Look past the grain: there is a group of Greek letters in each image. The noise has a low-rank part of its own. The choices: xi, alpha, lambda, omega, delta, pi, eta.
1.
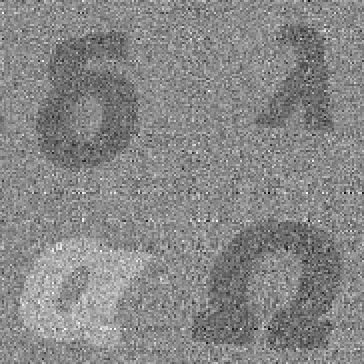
top left: dark delta; top right: dark lambda; bottom left: light alpha; bottom right: dark omega
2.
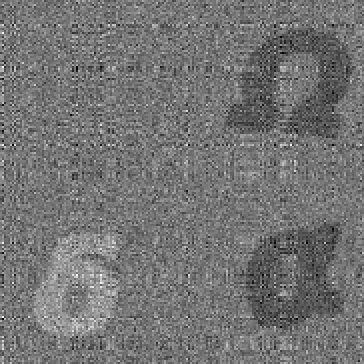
top right: dark omega; bottom left: light delta; bottom right: dark alpha
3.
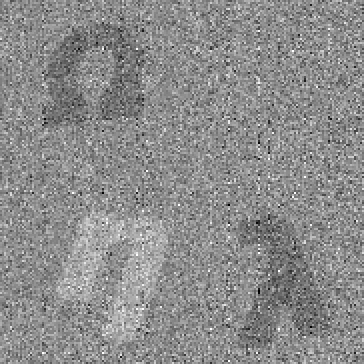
top left: dark omega; bottom left: light eta; bottom right: dark lambda
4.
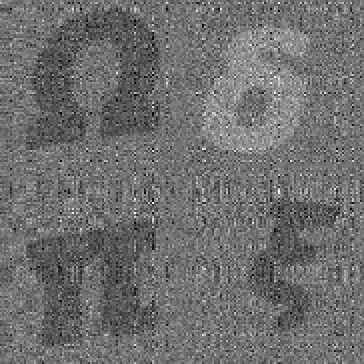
top left: dark omega; top right: light delta; bottom left: dark pi; bottom right: dark xi
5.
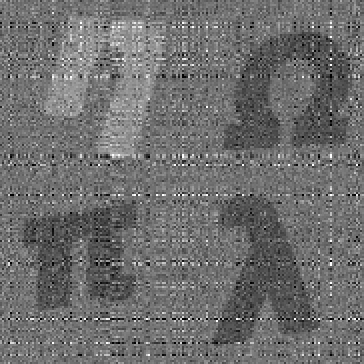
top left: light eta; top right: dark omega; bottom left: dark pi; bottom right: dark lambda
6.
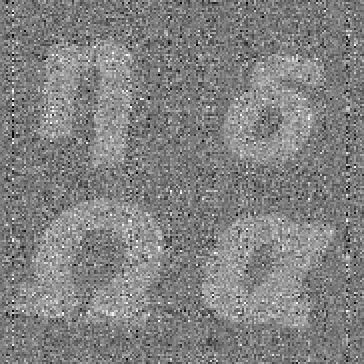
top left: light eta; top right: light delta; bottom left: light omega; bottom right: light alpha
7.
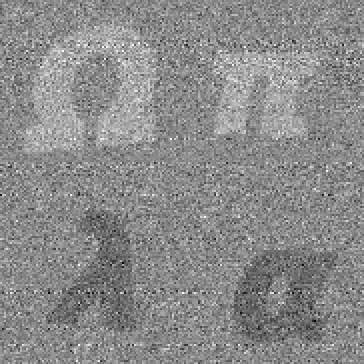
top left: light omega; top right: light pi; bottom left: dark lambda; bottom right: dark alpha
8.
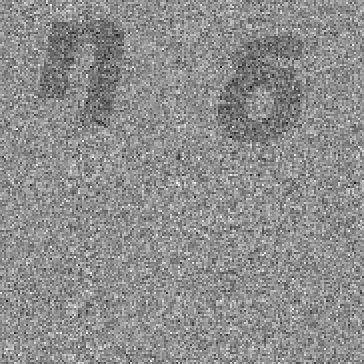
top left: dark eta; top right: dark delta
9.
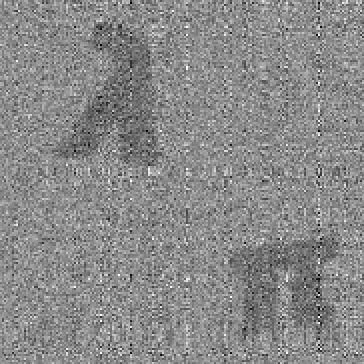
top left: dark lambda; bottom right: dark pi
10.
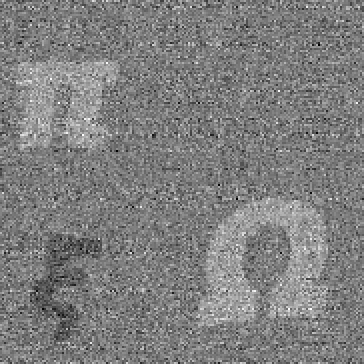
top left: light pi; bottom left: dark xi; bottom right: light omega
